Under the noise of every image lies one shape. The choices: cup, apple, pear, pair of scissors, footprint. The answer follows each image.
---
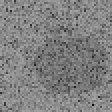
apple
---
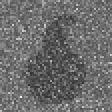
pear
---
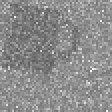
cup
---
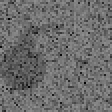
pear
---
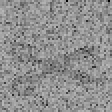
pair of scissors
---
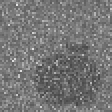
apple
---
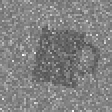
cup
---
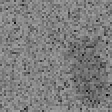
footprint
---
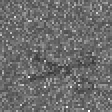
pair of scissors
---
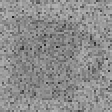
cup
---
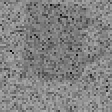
cup
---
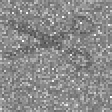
pair of scissors
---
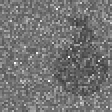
pear
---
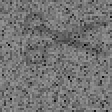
pair of scissors
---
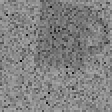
cup
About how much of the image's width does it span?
two thirds
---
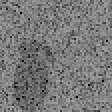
footprint
